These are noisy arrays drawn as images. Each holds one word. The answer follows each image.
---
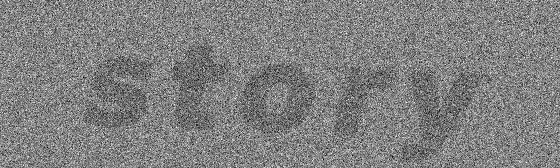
story
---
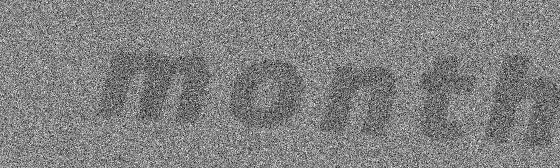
month
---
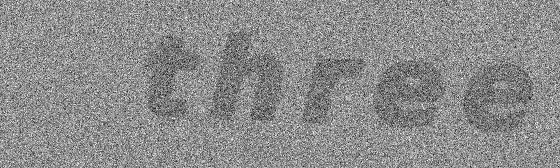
three
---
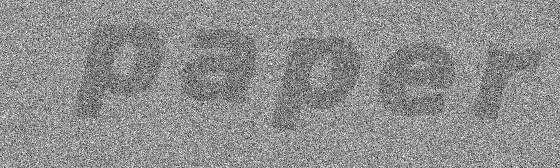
paper
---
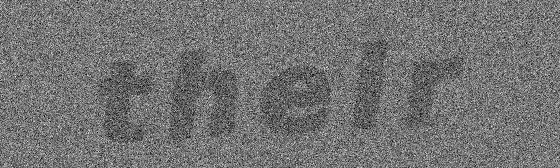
their
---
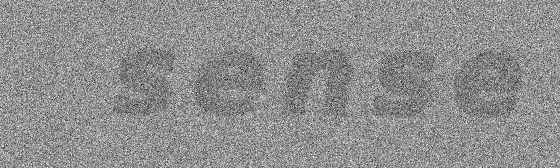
sense
